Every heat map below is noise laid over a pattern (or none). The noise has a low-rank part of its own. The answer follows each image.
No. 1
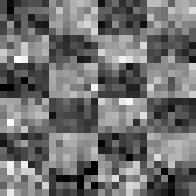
a checkerboard
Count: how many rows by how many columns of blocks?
6 by 4
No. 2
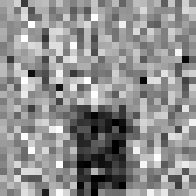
one block
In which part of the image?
bottom middle
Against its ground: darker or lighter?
darker
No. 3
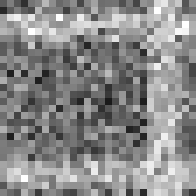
bands of rows crossing bands of columns
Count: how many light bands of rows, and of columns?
2 and 1
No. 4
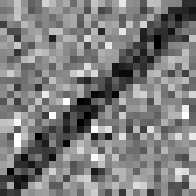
a diagonal band
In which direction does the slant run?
bottom left to top right
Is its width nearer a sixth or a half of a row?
a sixth
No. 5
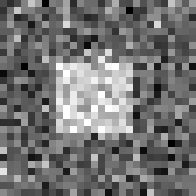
one block
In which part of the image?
centre
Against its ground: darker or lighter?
lighter
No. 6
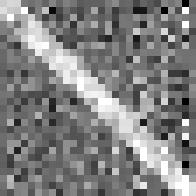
a diagonal band
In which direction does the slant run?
top left to bottom right
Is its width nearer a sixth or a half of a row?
a sixth
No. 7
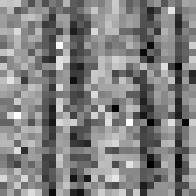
bands of columns
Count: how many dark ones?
4
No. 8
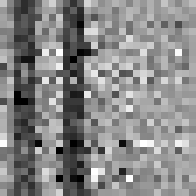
bands of columns
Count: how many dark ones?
2
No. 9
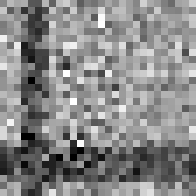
bands of rows crossing bands of columns
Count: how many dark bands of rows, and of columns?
1 and 1
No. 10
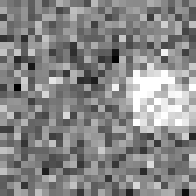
one block
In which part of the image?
middle right
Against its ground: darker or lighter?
lighter
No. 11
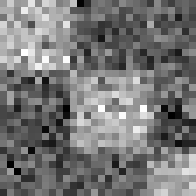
blocks along the diagonal
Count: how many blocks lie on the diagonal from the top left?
3
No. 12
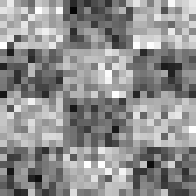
a checkerboard
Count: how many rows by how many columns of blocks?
4 by 3
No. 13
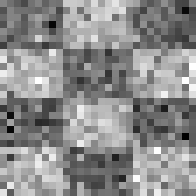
a checkerboard
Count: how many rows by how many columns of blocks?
4 by 3
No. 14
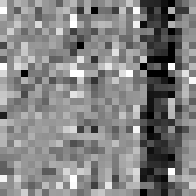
one band of columns
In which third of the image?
right
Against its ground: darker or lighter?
darker
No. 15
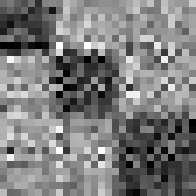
blocks along the diagonal
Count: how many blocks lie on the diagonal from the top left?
3
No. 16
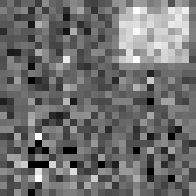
one block
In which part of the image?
top right
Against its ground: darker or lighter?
lighter
